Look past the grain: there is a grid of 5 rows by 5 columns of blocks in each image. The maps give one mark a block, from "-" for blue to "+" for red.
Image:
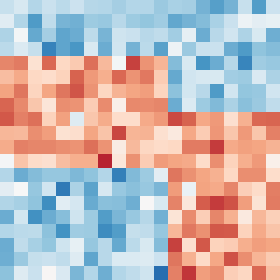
- - - - -
+ + + - -
+ + + + +
- - - + +
- - - + +
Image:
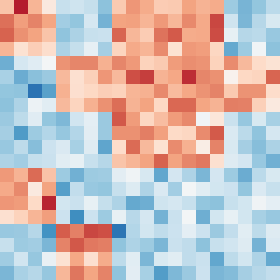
+ - + + -
- + + + +
- - + + -
+ - - - -
- + - - -
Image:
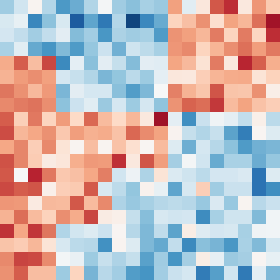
- - - + +
+ - - + +
+ + + - -
+ + - - -
+ - - - -
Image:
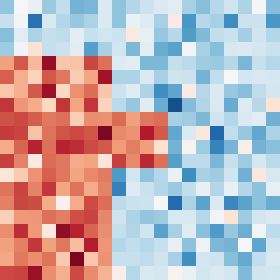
- - - - -
+ + - - -
+ + + - -
+ + - - -
+ + - - -
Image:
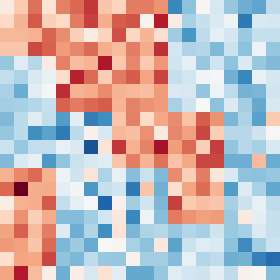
+ + + - -
- + + - -
- - + + -
+ - - + -
+ - - - -
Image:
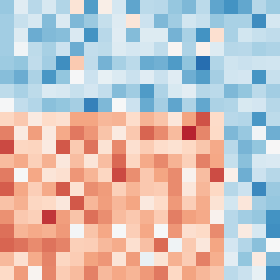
- - - - -
- - - - -
+ + + + -
+ + + + -
+ + + + -
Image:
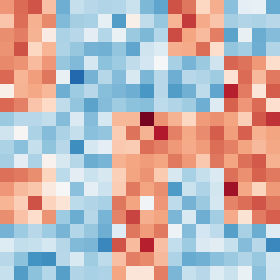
+ - - + -
+ - - - +
- - + + +
+ - + - +
- - + - -
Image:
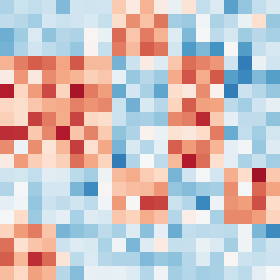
- - + - -
+ + - + -
+ + - + -
- - + - +
+ - - - -
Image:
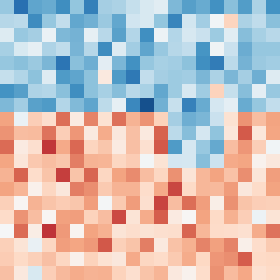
- - - - -
- - - - -
+ + + - +
+ + + + +
+ + + + +
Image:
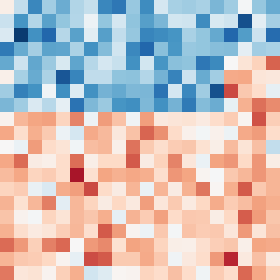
- - - - -
- - - - +
+ + + + +
+ + + + +
+ + + + +
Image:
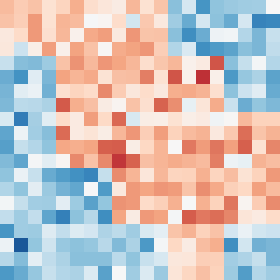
+ + + - -
- + + + -
- + + + +
- - + + +
- - - + -
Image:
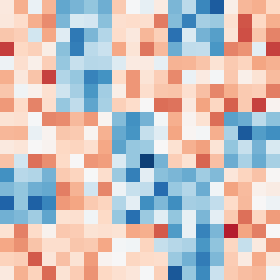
+ - + - +
+ - + + +
+ + - + -
- + - - +
+ + + - +
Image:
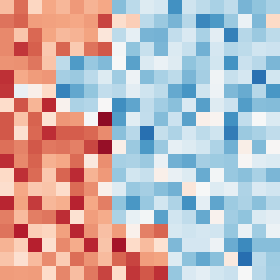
+ + - - -
+ - - - -
+ + - - -
+ + - - -
+ + + - -
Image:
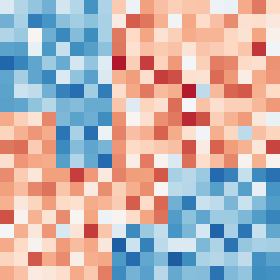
- - + + +
- - + + +
+ - + + +
+ + + - -
+ + - - -
